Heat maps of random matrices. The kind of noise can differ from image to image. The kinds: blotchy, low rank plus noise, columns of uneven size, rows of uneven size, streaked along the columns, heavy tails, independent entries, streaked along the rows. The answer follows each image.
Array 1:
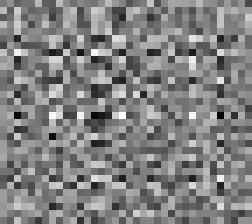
low rank plus noise
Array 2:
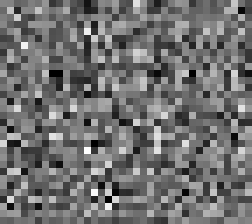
low rank plus noise
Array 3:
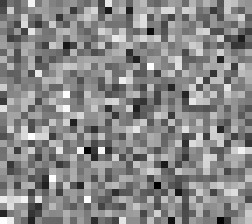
independent entries
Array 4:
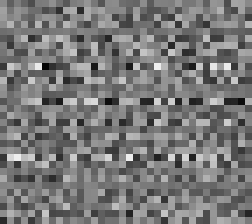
rows of uneven size
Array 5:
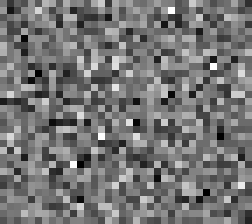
independent entries
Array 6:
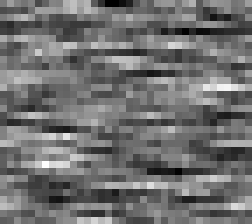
streaked along the rows
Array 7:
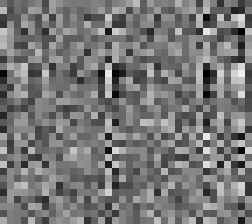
low rank plus noise
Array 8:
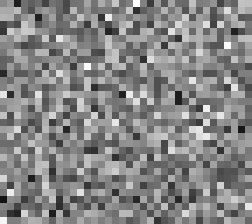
independent entries
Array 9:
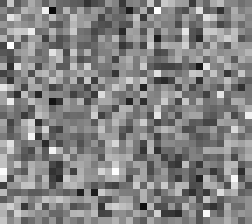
low rank plus noise
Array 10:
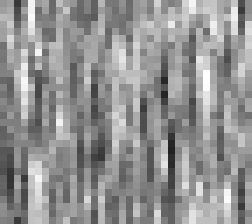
streaked along the columns
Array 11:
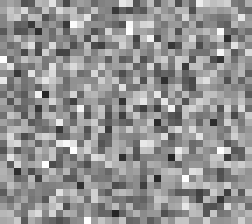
independent entries
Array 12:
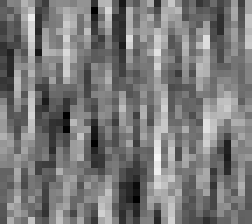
streaked along the columns
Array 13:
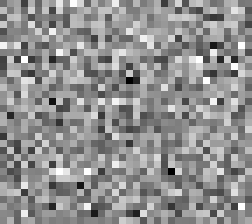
low rank plus noise
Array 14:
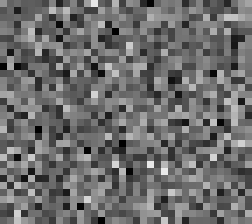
independent entries
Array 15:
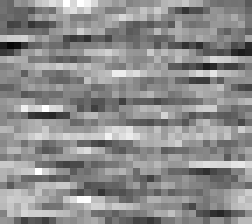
streaked along the rows
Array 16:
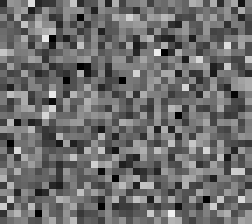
independent entries
